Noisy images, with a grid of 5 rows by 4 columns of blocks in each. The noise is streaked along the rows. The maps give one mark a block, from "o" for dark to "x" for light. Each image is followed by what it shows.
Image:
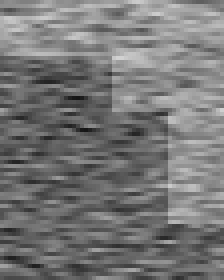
x x x x
o o x x
o o o x
o o o x
o o o o
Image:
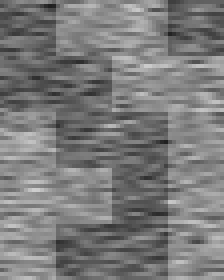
o x x o
o o x x
x o o x
x x o x
x o o x
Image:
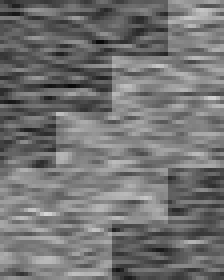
o o o x
o o x x
o x x x
x x x o
x x o o
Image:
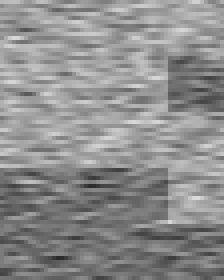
x x x x
x x x o
x x x x
o o o x
o o o o
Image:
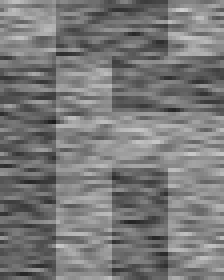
x o o x
o x o o
o x x x
o x o x
o x o x
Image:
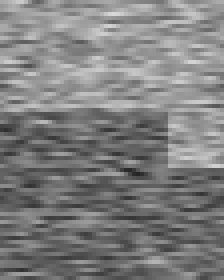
x x x x
x x x x
o o o x
o o o o
o o o o
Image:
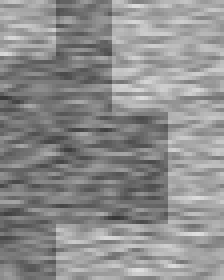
x o x x
o o x x
o o o x
o o o x
o x x x
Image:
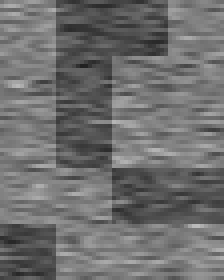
x o o x
x o x x
x o x x
x x o o
o x x x
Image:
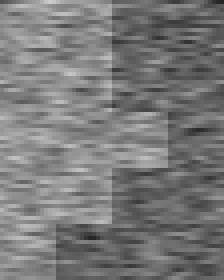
x x o o
x x o o
x x x o
x x o o
x o o o
